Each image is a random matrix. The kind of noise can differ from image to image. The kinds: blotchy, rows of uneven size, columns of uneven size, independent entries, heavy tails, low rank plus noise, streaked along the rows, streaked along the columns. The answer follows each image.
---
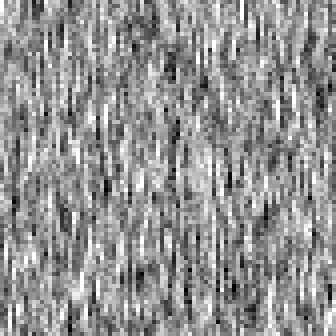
streaked along the columns
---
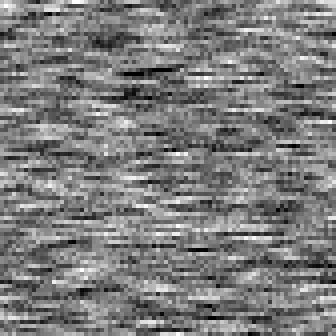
streaked along the rows
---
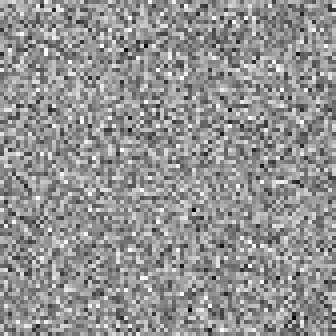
independent entries
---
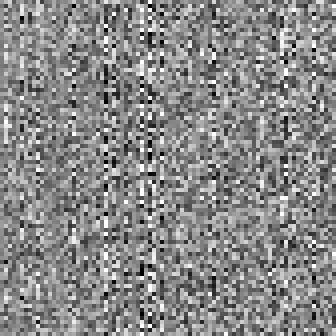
columns of uneven size
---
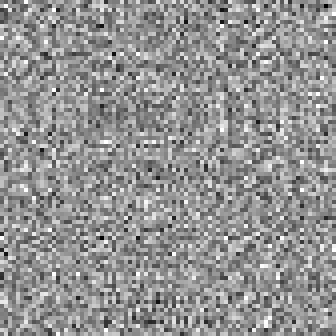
low rank plus noise
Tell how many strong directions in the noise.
two
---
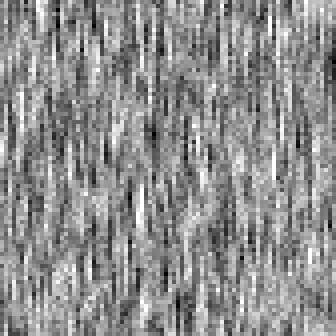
streaked along the columns
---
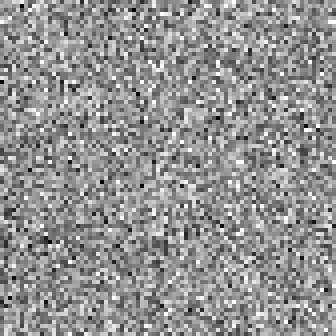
independent entries
